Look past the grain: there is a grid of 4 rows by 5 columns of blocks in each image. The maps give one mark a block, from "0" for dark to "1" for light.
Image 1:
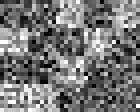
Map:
0 0 1 0 1
1 0 0 1 0
0 0 1 0 0
1 1 0 0 0
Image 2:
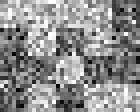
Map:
1 1 1 1 0
0 1 0 1 0
0 0 1 0 0
0 1 0 1 1
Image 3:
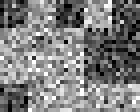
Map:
0 1 0 1 0
1 1 1 0 0
1 1 1 0 0
0 1 1 1 1
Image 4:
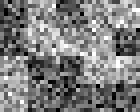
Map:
0 1 0 1 1
0 1 1 1 0
1 0 0 1 1
1 0 0 0 0
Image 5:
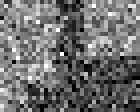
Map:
1 1 0 1 1
1 1 0 1 1
1 1 0 0 0
1 0 0 0 0
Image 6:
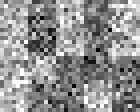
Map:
1 0 1 0 1
1 0 1 0 1
1 1 0 0 0
1 0 0 1 0
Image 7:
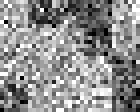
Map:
1 0 0 0 1
1 1 1 0 1
1 1 1 1 0
0 1 1 1 0
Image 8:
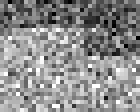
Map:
0 0 0 0 0
1 1 1 0 0
1 1 1 1 1
1 1 1 1 1
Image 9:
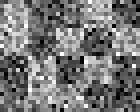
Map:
1 0 0 1 0
1 0 1 0 1
0 1 0 1 0
0 1 1 0 0
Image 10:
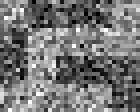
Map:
1 0 0 0 1
0 1 1 1 1
0 1 0 0 0
1 1 1 1 0
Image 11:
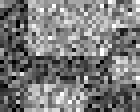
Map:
0 1 1 1 1
0 1 1 1 0
0 0 0 0 1
0 1 1 0 0
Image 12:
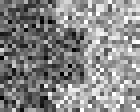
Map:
0 0 1 1 1
0 0 0 1 1
0 0 0 1 1
0 0 1 1 1
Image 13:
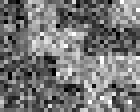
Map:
0 1 0 0 1
0 1 1 0 0
0 0 1 1 1
0 0 0 1 0
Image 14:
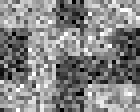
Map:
1 1 0 1 1
0 1 1 1 0
0 1 0 0 0
1 1 0 1 1
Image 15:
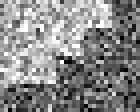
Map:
1 1 1 1 0
1 1 1 0 0
1 1 0 0 0
0 0 0 0 0
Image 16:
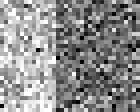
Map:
1 1 0 0 0
1 1 0 0 0
1 1 0 0 0
1 1 0 0 0
